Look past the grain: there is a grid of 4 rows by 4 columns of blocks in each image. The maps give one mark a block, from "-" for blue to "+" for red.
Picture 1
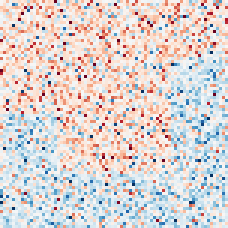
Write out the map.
+ + + +
+ + + -
- + + -
- - - -
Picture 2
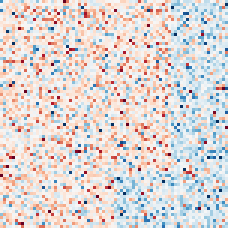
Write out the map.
+ + + -
+ + + -
+ + + -
+ + - -
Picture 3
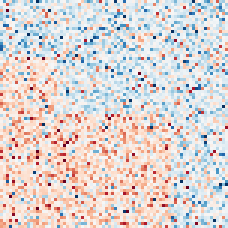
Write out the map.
- - - -
+ - - -
+ + + -
+ + + -
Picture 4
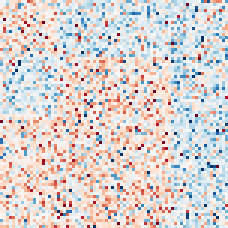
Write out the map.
+ - - -
- + + -
+ + + -
+ + + -
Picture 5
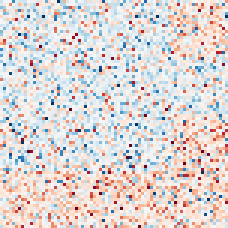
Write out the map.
- - - +
- - - -
- - - +
+ + + +
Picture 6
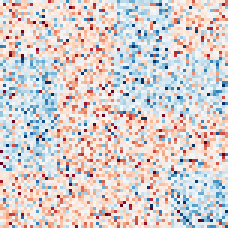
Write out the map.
+ + - +
- + - -
- + + +
+ + + -
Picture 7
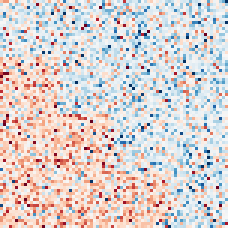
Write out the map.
- - - -
+ - - -
+ + - -
+ + + -
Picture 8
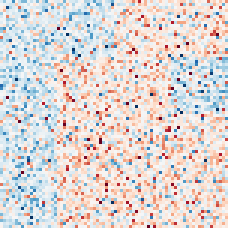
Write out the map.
- - + +
- + + -
- + + +
- + + +
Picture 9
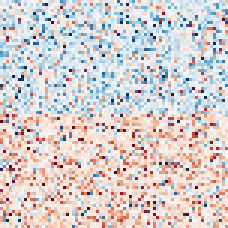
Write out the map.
- - - -
- - - -
+ + + +
+ + + +
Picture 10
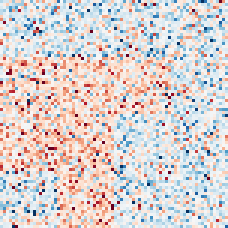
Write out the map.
- - - -
+ + + -
+ + - -
- + - -
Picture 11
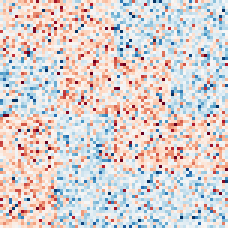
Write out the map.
+ + - -
- + + -
+ - + +
+ - - -
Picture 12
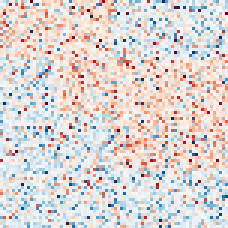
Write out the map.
+ + - -
- + + +
- - + +
- - - -
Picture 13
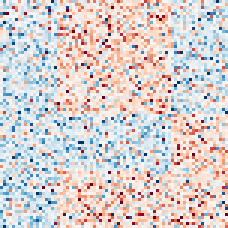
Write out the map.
- + + -
- + + -
- - - +
- + + +
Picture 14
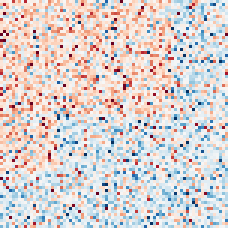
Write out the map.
+ + + -
+ + + -
+ - - -
- - - -
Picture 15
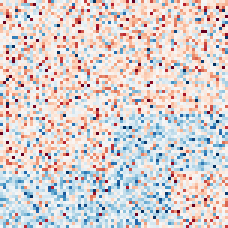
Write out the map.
+ + + +
+ + + +
+ + - -
- - - +
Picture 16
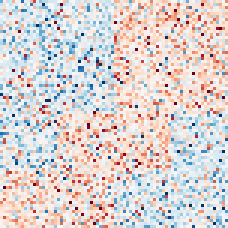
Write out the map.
- - + +
- - + +
- + + -
+ + - -
